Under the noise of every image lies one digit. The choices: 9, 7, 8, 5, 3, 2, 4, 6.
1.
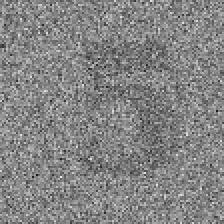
5
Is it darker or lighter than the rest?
darker
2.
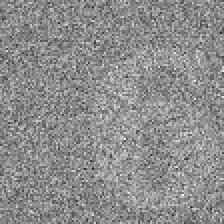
6
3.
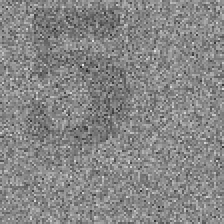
5
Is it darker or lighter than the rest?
darker
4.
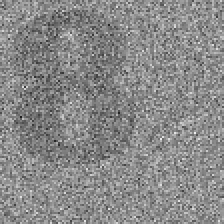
8
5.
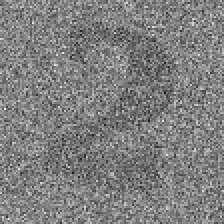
2
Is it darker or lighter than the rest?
darker
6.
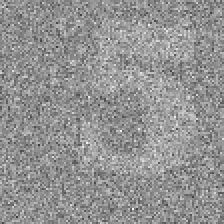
5
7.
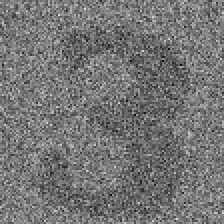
3
